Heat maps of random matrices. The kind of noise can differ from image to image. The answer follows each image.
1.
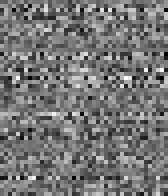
rows of uneven size
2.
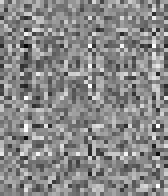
low rank plus noise
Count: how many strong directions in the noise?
two
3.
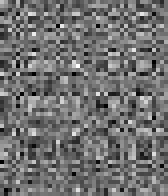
low rank plus noise
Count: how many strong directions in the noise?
one
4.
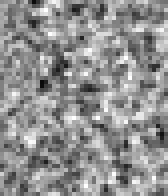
blotchy
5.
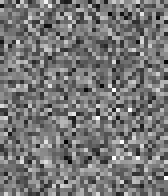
low rank plus noise
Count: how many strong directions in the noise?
five to eight
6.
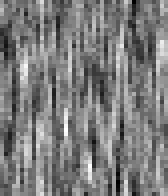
streaked along the columns
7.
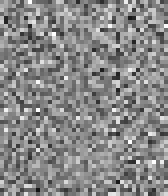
low rank plus noise
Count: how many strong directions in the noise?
five to eight
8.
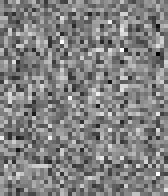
low rank plus noise
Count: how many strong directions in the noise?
five to eight
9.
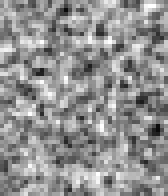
blotchy
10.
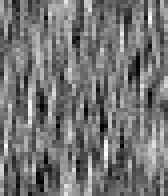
streaked along the columns
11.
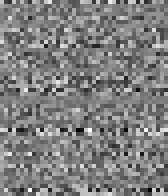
rows of uneven size
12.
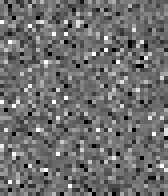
heavy tails
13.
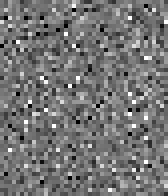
heavy tails
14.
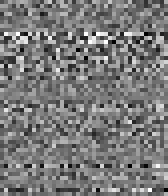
rows of uneven size
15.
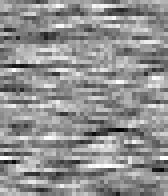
streaked along the rows
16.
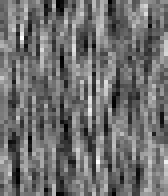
streaked along the columns
